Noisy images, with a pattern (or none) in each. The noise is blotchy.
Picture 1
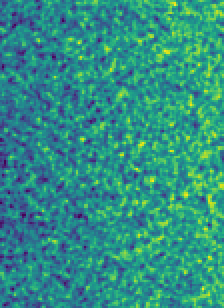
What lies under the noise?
a smooth slope
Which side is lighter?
right
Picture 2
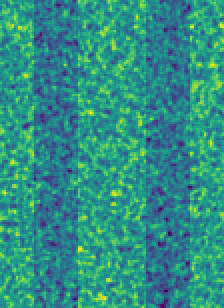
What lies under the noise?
vertical stripes
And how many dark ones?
2
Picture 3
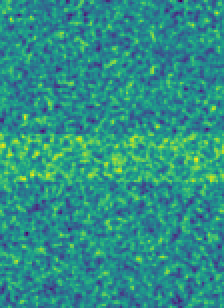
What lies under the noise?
one horizontal stripe
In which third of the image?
middle
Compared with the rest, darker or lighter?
lighter
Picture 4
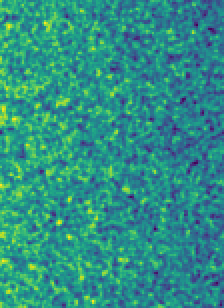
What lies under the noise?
a smooth slope
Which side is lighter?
left
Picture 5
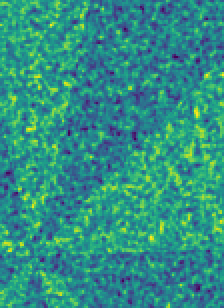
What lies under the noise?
spokes from one point
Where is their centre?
bottom left
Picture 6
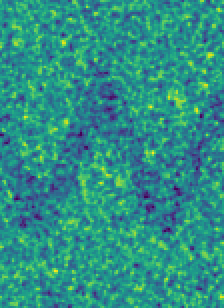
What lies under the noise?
a wavy band
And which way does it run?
left to right
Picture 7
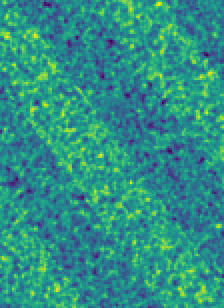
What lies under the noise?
diagonal stripes
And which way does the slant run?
top left to bottom right
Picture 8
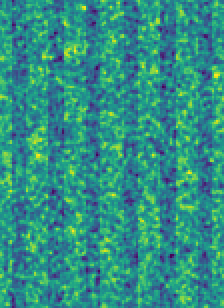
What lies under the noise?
vertical stripes
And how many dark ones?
6
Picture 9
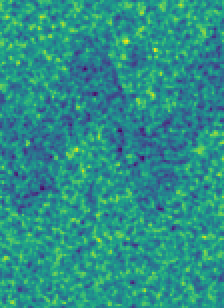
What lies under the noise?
a wavy band
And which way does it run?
left to right
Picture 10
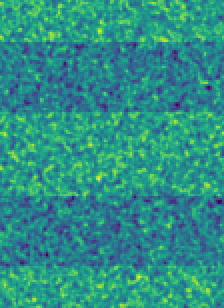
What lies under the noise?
horizontal stripes
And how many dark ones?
2
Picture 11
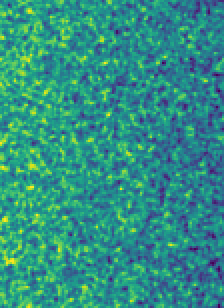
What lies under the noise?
a smooth slope
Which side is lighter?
left
